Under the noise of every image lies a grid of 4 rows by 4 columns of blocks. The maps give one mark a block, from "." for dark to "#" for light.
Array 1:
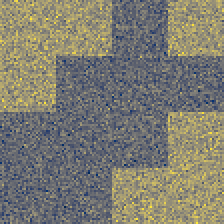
# # . #
# . . .
. . . #
. . # #
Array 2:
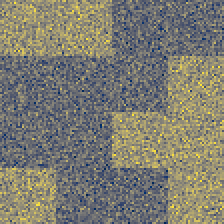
# # . .
. . . #
. . # #
# . . #
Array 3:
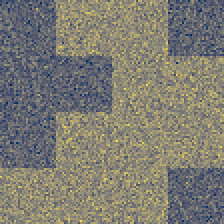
. # # .
. . # #
. # # #
# # # .
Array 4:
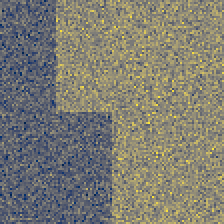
. # # #
. # # #
. . # #
. . # #
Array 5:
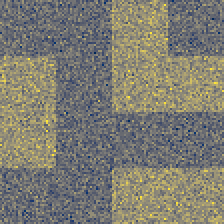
. . # .
# . # #
# . . .
. . # #
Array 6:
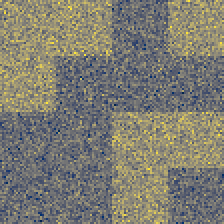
# # . #
# . . .
. . # #
. . # .
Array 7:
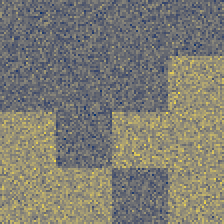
. . . .
. . . #
# . # #
# # . #
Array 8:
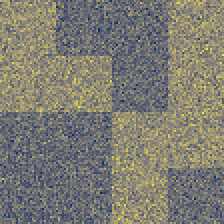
# . . #
# # . #
. . # #
. . # .
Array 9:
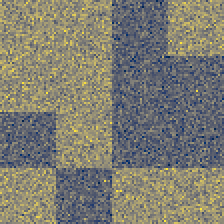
# # . #
# # . .
. # . .
# . # #
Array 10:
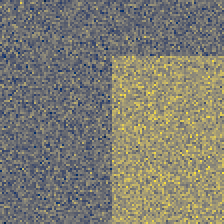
. . . .
. . # #
. . # #
. . # #
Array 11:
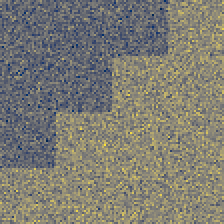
. . . #
. . # #
. # # #
# # # #
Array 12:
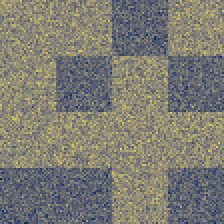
# # . #
# . # .
# # # #
. . # .
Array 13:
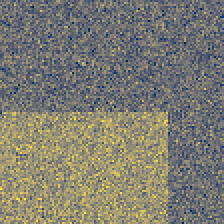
. . . .
. . . .
# # # .
# # # .
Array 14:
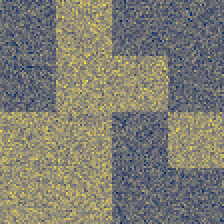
. # . .
. # # .
# # . #
# # . .
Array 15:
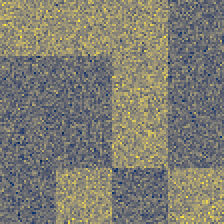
# # # .
. . # .
. . # .
. # . #
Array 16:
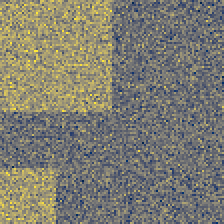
# # . .
# # . .
. . . .
# . . .
